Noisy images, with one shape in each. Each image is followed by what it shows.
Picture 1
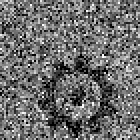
gear
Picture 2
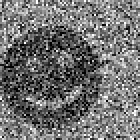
smiling face
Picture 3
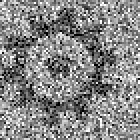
gear
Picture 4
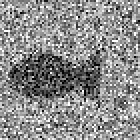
fish
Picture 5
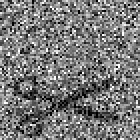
pair of scissors
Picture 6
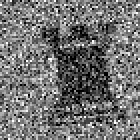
chess rook
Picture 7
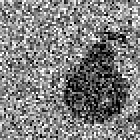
pear
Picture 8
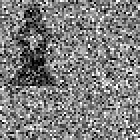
chess bishop
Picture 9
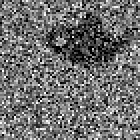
teapot
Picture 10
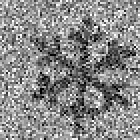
snowflake
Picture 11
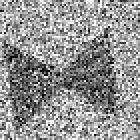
bow tie
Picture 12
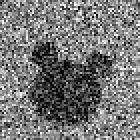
bear's head
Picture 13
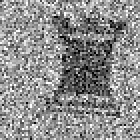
chess rook
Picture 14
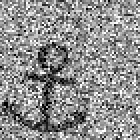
anchor
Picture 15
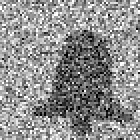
bell
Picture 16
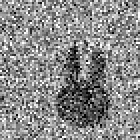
rabbit's head
